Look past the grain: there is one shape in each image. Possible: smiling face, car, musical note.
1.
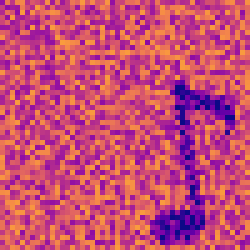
musical note
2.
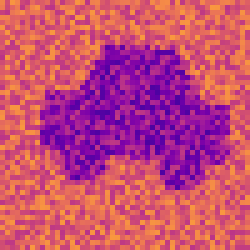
car
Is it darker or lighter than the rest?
darker
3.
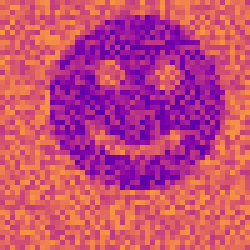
smiling face
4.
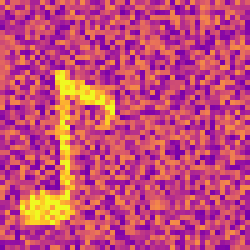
musical note
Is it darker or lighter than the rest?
lighter
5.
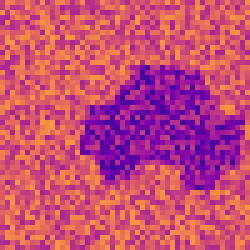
car
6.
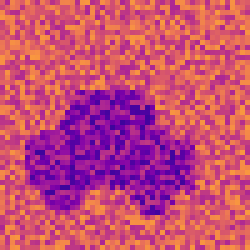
car
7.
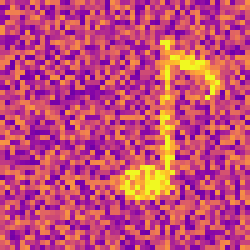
musical note
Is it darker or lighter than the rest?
lighter
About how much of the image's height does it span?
two thirds
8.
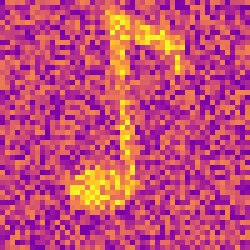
musical note
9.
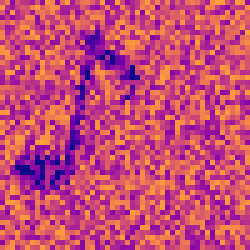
musical note
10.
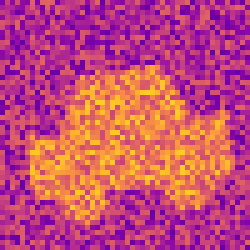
car
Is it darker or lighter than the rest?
lighter
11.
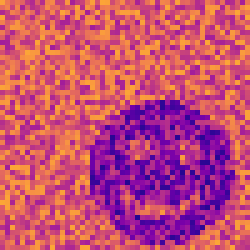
smiling face
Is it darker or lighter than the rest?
darker
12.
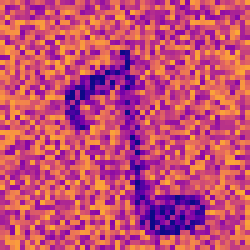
musical note
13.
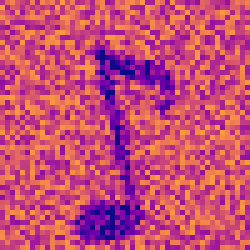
musical note
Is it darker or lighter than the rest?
darker
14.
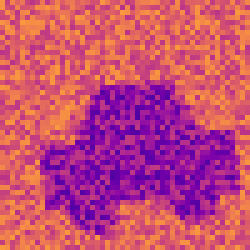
car
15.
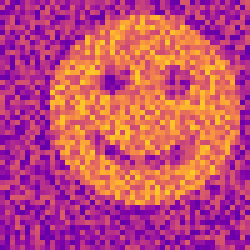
smiling face
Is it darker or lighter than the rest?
lighter
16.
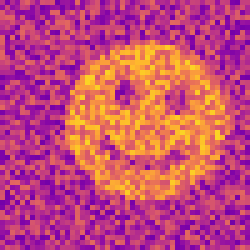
smiling face
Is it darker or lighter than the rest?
lighter
